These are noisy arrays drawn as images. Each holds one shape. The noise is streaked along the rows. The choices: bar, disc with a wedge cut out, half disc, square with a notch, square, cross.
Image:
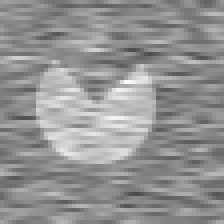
light disc with a wedge cut out
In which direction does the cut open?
up
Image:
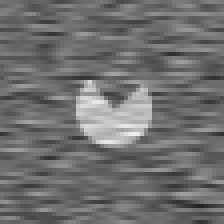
light disc with a wedge cut out, centre
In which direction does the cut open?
up
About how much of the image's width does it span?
a third
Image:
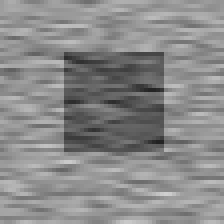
dark square, centre
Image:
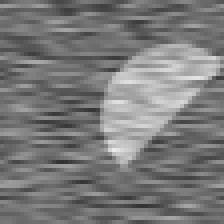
light half disc
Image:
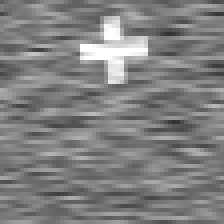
light cross, top middle
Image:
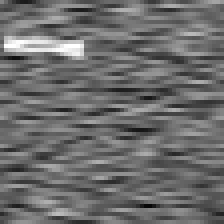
light bar, top left
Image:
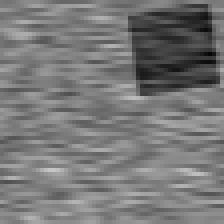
dark square, top right
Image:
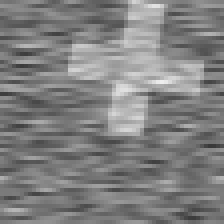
light cross
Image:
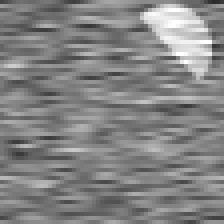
light half disc, top right
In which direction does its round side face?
up and right
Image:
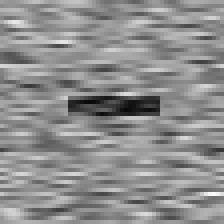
dark bar, centre
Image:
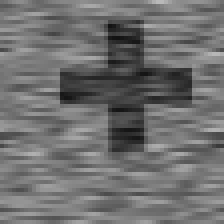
dark cross
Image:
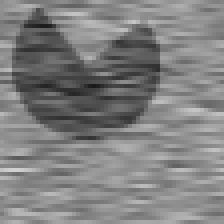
dark disc with a wedge cut out
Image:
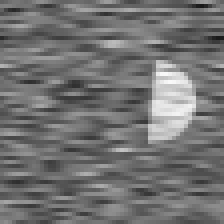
light half disc, middle right
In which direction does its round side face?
right
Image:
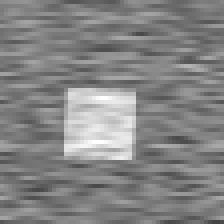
light square, centre
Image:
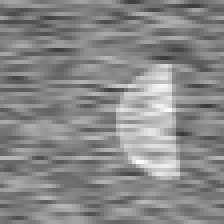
light half disc
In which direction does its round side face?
left
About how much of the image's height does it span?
half
